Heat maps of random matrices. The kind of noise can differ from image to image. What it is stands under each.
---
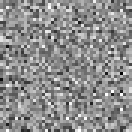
low rank plus noise
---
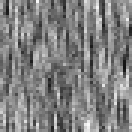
streaked along the columns
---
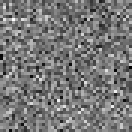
independent entries
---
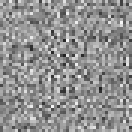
low rank plus noise
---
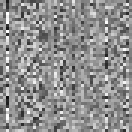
columns of uneven size
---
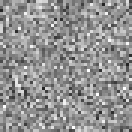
independent entries
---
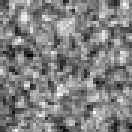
blotchy
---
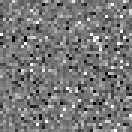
heavy tails
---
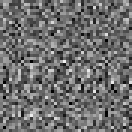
low rank plus noise
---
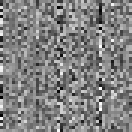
columns of uneven size
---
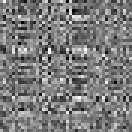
low rank plus noise
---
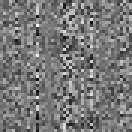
columns of uneven size
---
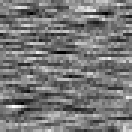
streaked along the rows
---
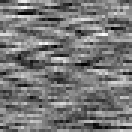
streaked along the rows
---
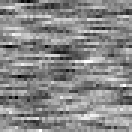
streaked along the rows
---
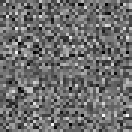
low rank plus noise
